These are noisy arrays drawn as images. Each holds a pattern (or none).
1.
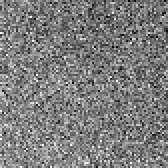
a smooth slope
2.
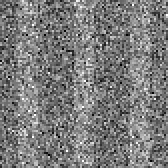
vertical stripes
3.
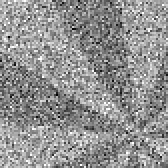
spokes from one point
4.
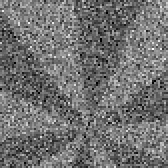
spokes from one point
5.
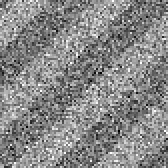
diagonal stripes
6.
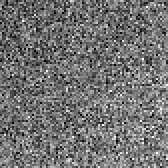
a smooth slope
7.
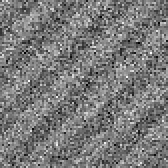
diagonal stripes
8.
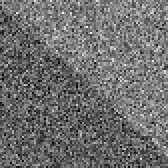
a sharp edge
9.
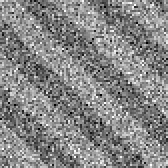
diagonal stripes
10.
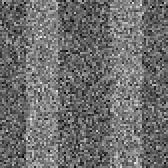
vertical stripes
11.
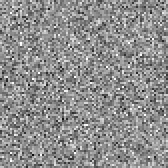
only noise
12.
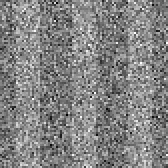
vertical stripes
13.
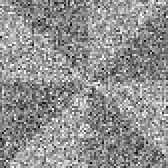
spokes from one point
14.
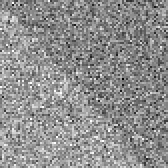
a sharp edge
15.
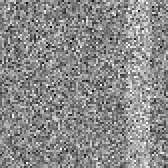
one vertical stripe
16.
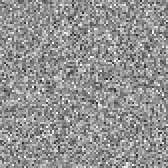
only noise
